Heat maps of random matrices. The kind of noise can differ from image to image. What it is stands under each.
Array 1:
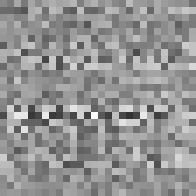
rows of uneven size
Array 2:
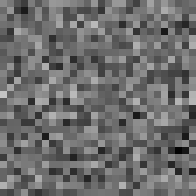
low rank plus noise
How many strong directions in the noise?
five to eight
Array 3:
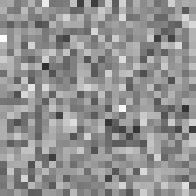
independent entries
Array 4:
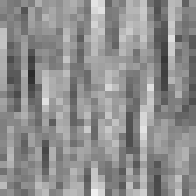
streaked along the columns
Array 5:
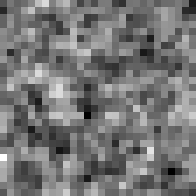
blotchy
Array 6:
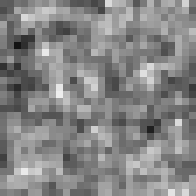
blotchy
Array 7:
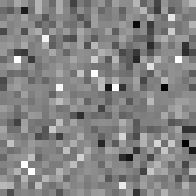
heavy tails
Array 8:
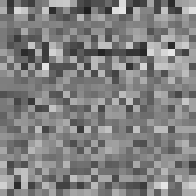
rows of uneven size
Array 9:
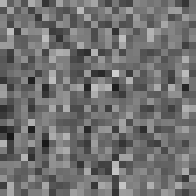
low rank plus noise
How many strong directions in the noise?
three or four
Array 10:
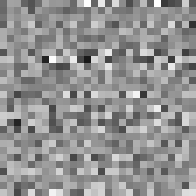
rows of uneven size
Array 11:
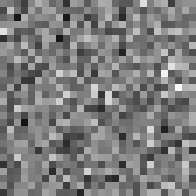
independent entries
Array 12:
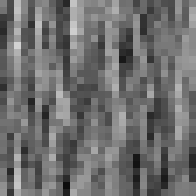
streaked along the columns
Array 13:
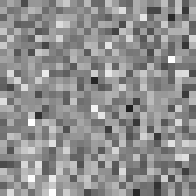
independent entries
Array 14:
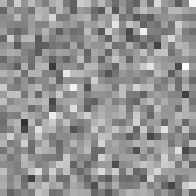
independent entries
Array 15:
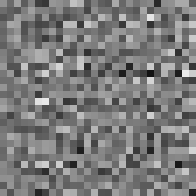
low rank plus noise
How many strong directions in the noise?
three or four
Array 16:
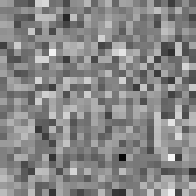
low rank plus noise
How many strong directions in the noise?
two
